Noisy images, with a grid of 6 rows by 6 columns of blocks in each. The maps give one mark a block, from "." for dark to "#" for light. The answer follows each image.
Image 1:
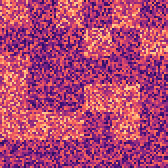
#.#.#.
...#.#
#.....
#..##.
###.#.
......
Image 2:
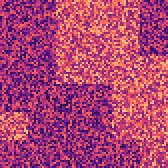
..###.
..###.
..####
....##
#...##
.....#
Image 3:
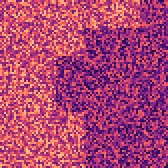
#####.
###...
##....
##....
###...
###...
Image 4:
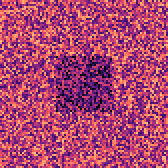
######
######
##..##
##..##
######
######
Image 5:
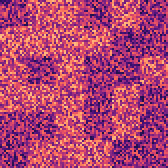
.##.#.
####..
#.#..#
###.#.
..#.#.
.###..
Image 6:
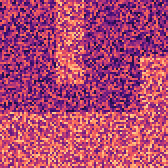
..#...
..#...
..#..#
.....#
######
######
